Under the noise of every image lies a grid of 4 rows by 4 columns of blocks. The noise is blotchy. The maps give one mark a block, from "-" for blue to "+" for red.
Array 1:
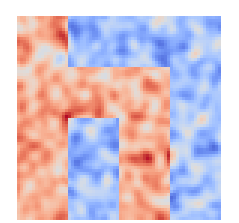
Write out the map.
+ - - -
+ + + -
+ - + -
+ - + -
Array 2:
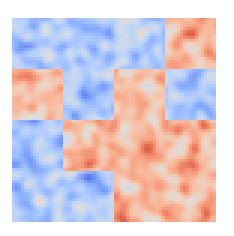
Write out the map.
- - - +
+ - + -
- + + +
- - + +
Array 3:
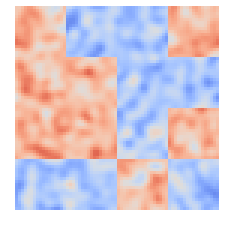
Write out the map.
+ - - +
+ + - -
+ + - +
- - + -
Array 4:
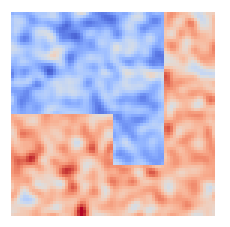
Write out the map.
- - - +
- - - +
+ + - +
+ + + +
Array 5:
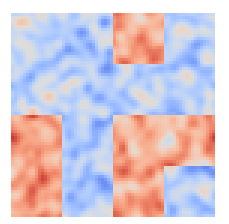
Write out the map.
- - + -
- - - -
+ - + +
+ - + -
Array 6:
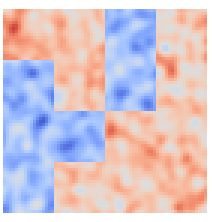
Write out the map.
+ + - +
- + - +
- - + +
- + + +
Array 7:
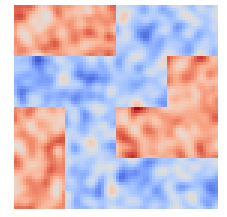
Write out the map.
+ + - -
- - - +
+ - + +
+ - - -
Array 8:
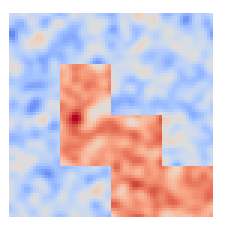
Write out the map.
- - - -
- + - -
- + + -
- - + +
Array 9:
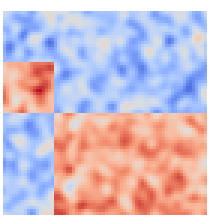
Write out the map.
- - - -
+ - - -
- + + +
- + + +
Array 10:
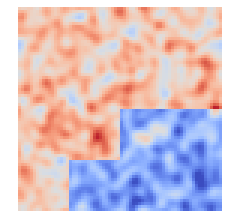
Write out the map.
+ + + +
+ + + +
+ + - -
+ - - -
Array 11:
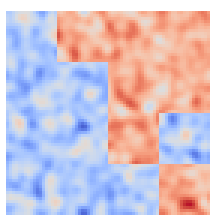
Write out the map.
- + + +
- - + +
- - + -
- - - +
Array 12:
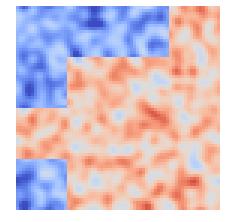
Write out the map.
- - - +
- + + +
+ + + +
- + + +
